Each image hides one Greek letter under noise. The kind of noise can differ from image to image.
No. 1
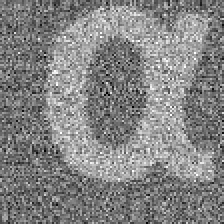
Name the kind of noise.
low rank plus noise
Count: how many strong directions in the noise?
five to eight
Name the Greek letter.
alpha
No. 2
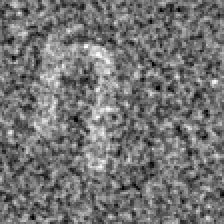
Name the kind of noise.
blotchy
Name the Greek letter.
eta
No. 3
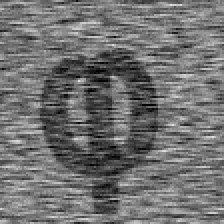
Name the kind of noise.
streaked along the rows
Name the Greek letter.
phi
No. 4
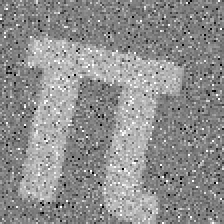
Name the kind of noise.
heavy tails
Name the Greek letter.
pi
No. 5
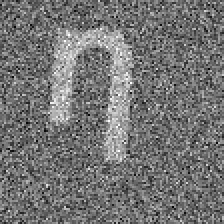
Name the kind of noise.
independent entries
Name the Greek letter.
eta
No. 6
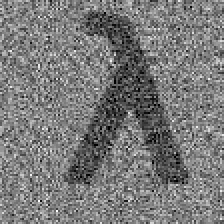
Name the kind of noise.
low rank plus noise
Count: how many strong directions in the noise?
five to eight
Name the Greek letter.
lambda
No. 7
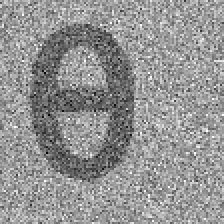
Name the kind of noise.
independent entries
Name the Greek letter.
theta
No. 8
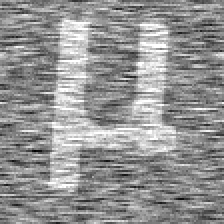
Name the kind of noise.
streaked along the rows
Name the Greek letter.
mu
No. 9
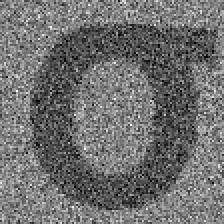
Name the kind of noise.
independent entries
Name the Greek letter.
sigma
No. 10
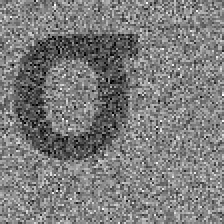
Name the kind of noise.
independent entries
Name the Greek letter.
sigma
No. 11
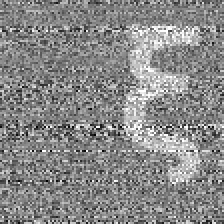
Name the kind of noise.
rows of uneven size
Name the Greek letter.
xi
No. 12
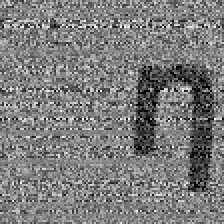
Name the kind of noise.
rows of uneven size
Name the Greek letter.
eta
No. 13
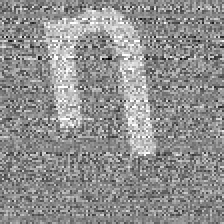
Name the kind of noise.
rows of uneven size
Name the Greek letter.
eta
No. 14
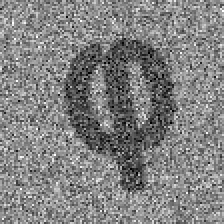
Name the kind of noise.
independent entries
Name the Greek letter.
phi
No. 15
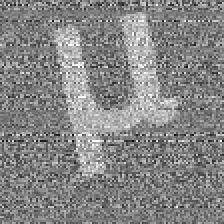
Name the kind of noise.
rows of uneven size
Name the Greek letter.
mu
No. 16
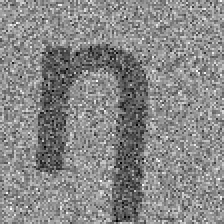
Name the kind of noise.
independent entries
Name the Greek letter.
eta
